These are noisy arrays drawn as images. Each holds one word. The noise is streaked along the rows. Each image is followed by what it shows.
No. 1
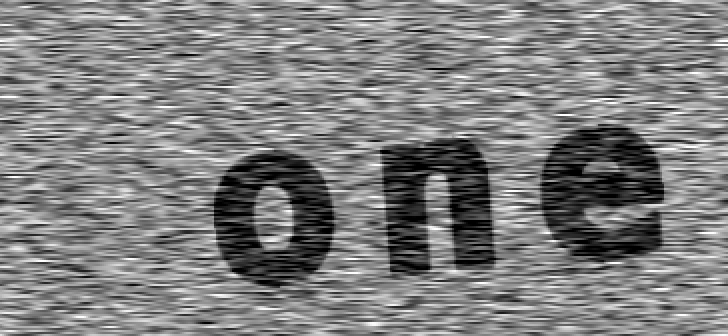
one
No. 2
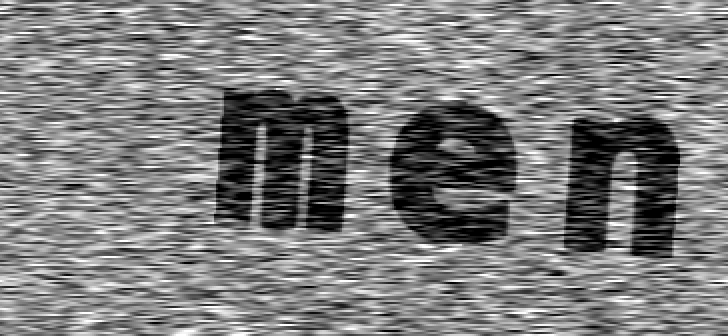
men
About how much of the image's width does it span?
two thirds
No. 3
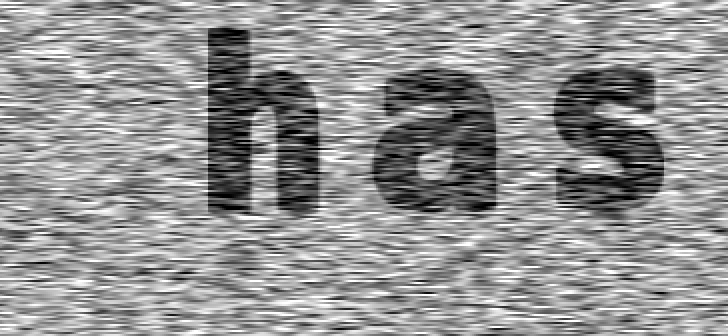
has
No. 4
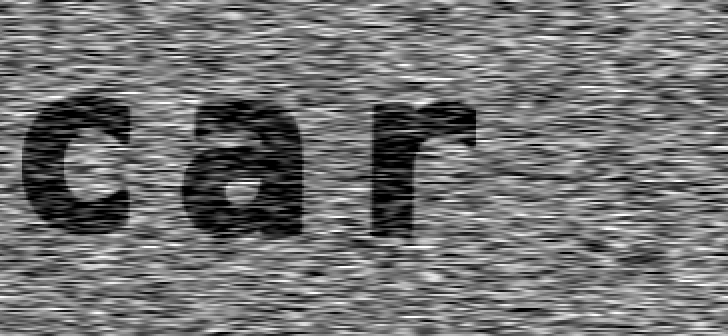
car
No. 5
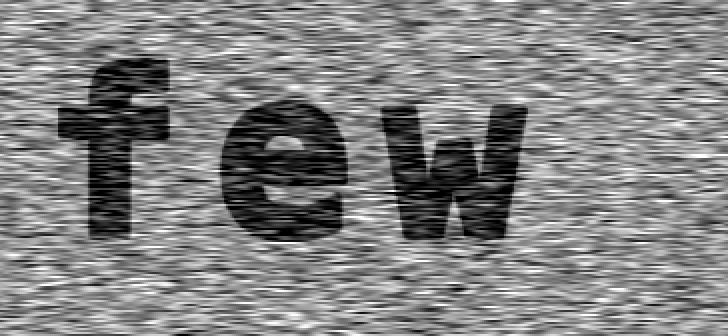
few
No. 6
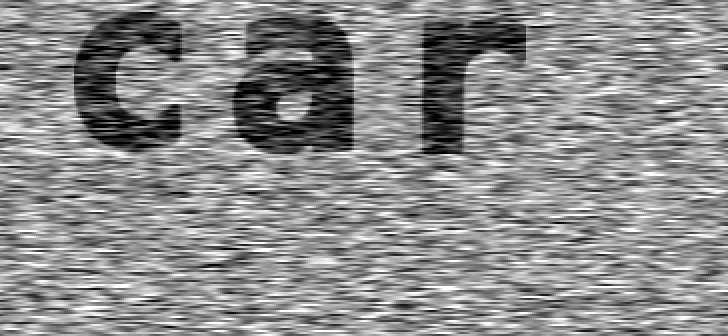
car
